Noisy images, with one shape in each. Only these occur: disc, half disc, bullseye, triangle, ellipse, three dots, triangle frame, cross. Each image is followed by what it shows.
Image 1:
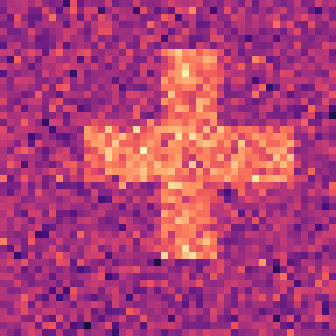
cross
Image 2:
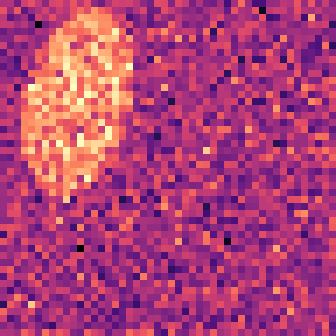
ellipse
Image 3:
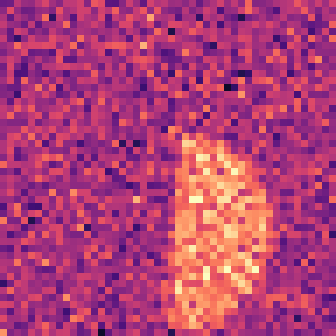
half disc
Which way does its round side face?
right
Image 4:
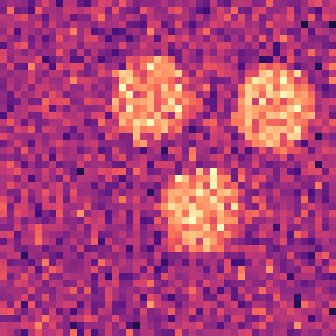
three dots
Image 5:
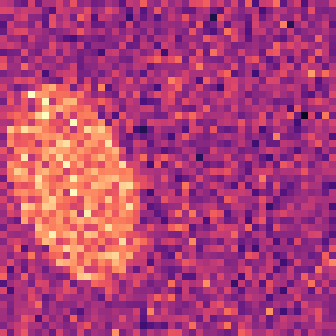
ellipse
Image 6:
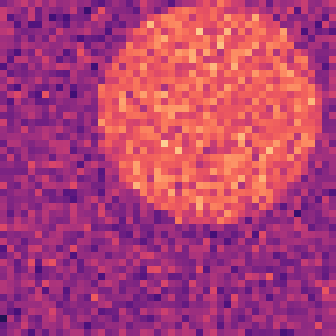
disc
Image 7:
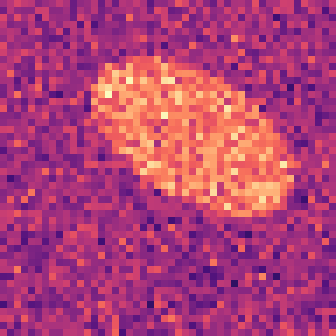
ellipse
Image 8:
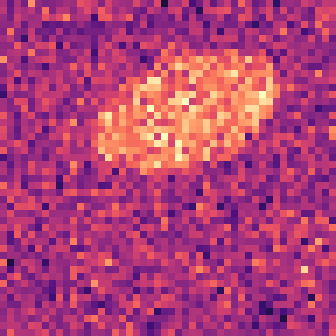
ellipse
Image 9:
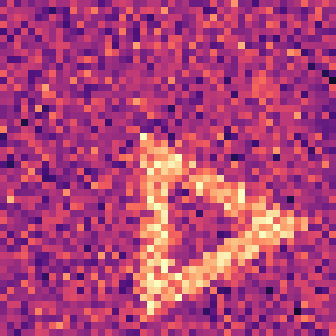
triangle frame
